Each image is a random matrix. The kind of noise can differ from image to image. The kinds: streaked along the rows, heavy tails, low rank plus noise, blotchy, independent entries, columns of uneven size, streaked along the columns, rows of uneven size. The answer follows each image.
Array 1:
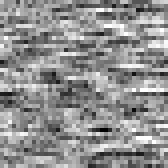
streaked along the rows
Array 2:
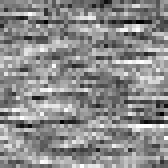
streaked along the rows
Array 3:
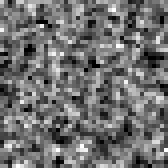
blotchy
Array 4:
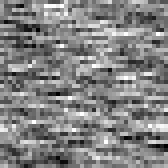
streaked along the rows
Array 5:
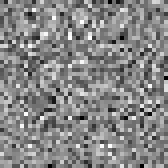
low rank plus noise
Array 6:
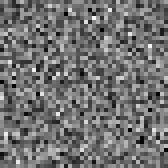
independent entries
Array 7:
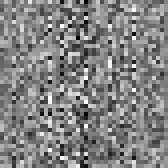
columns of uneven size
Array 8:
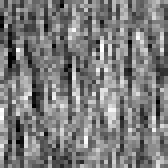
streaked along the columns
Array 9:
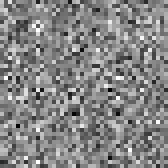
low rank plus noise
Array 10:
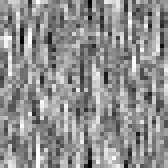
streaked along the columns
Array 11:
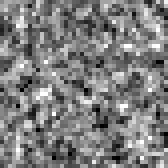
blotchy
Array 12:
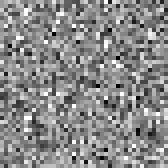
independent entries
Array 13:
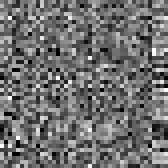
low rank plus noise
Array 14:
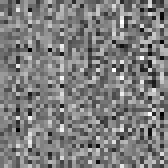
columns of uneven size
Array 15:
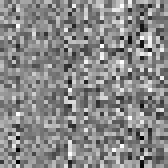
columns of uneven size
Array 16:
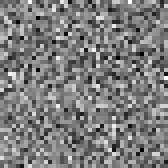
independent entries
